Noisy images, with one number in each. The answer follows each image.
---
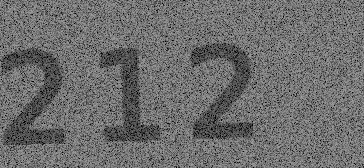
212
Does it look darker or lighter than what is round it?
darker
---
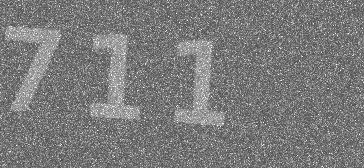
711
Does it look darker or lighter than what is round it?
lighter
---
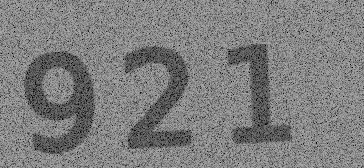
921
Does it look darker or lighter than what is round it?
darker
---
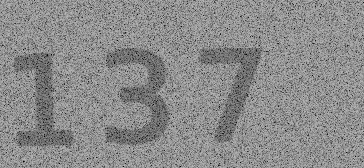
137
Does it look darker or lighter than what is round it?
darker
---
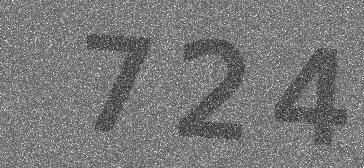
724
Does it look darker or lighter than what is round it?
darker
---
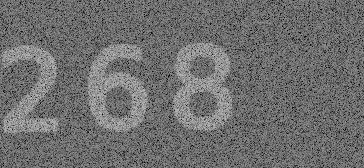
268
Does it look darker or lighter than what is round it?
lighter
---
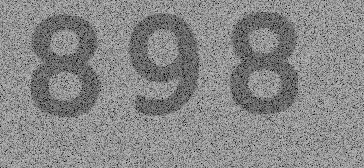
898
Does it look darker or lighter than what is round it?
darker
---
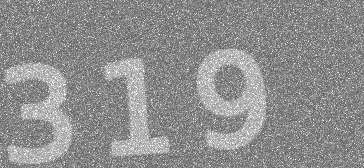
319
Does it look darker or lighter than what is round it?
lighter
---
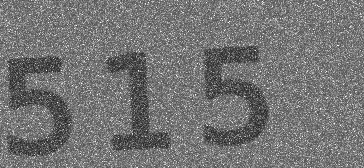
515
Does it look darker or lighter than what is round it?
darker
